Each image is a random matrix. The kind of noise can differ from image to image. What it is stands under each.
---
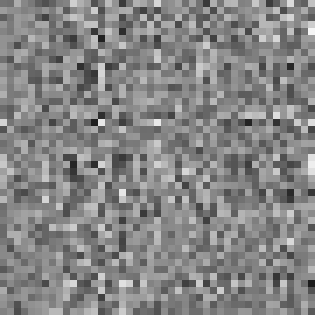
low rank plus noise
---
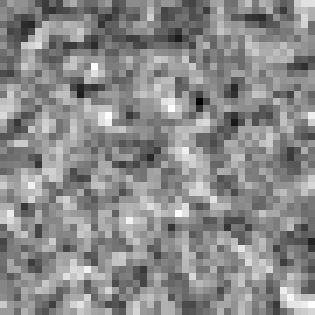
blotchy
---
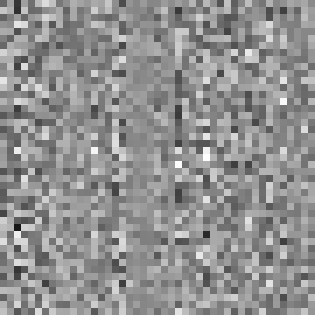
columns of uneven size
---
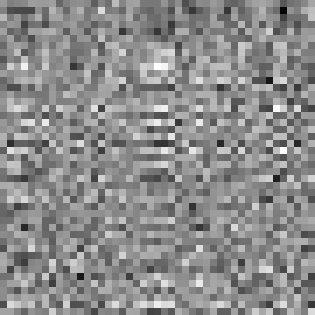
low rank plus noise
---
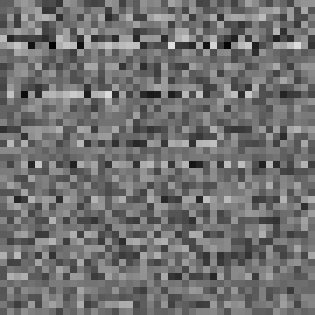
rows of uneven size
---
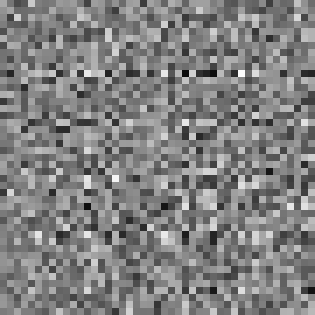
low rank plus noise
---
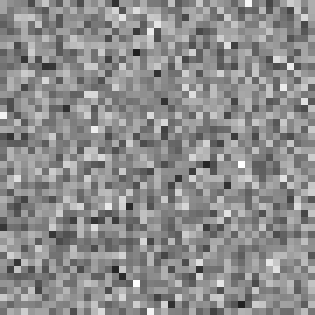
independent entries
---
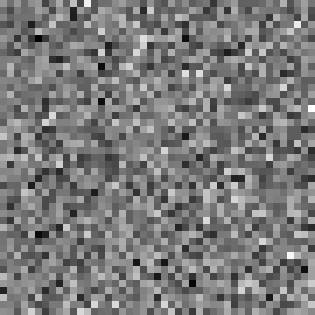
independent entries
